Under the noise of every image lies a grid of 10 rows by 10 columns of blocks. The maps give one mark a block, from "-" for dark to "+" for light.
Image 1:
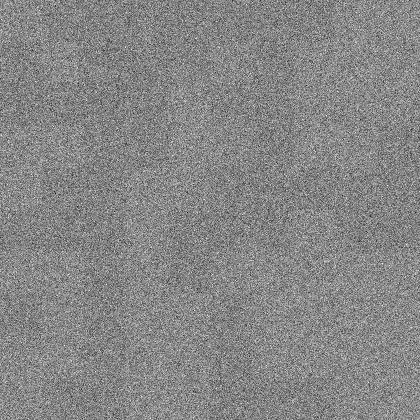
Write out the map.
+-------++
-+---+-+++
----+--+++
++--++-++-
+--++-----
---+---+--
++-+-+++++
-+-++-++++
++-++-++++
+--++---++
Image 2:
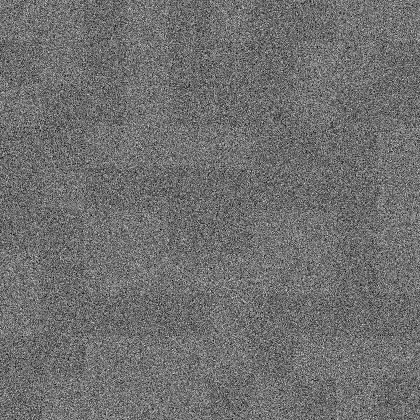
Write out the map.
++-+-+--++
-+-+---++-
+--+---+--
--++++---+
-+-------+
--++--++-+
+-++++++-+
+----+----
--++++-+++
-++++-+-+-
